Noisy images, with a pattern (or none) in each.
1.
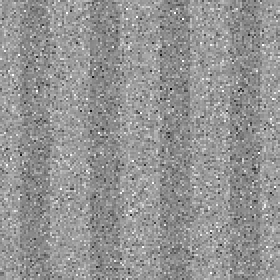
vertical stripes
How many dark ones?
4
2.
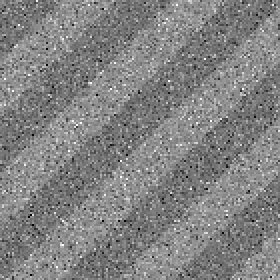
diagonal stripes
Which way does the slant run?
bottom left to top right
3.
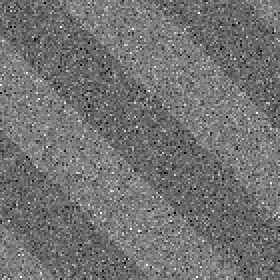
diagonal stripes
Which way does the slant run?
top left to bottom right
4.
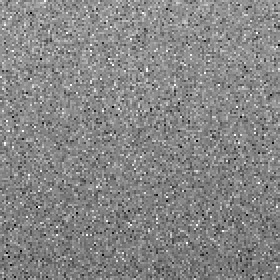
a smooth slope
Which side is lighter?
top
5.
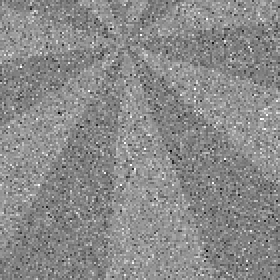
spokes from one point
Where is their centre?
top middle
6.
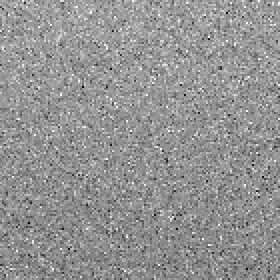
a smooth slope
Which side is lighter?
top
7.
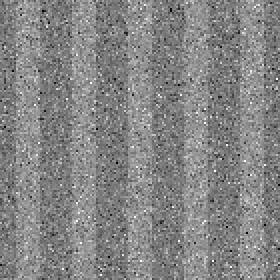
vertical stripes
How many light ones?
5
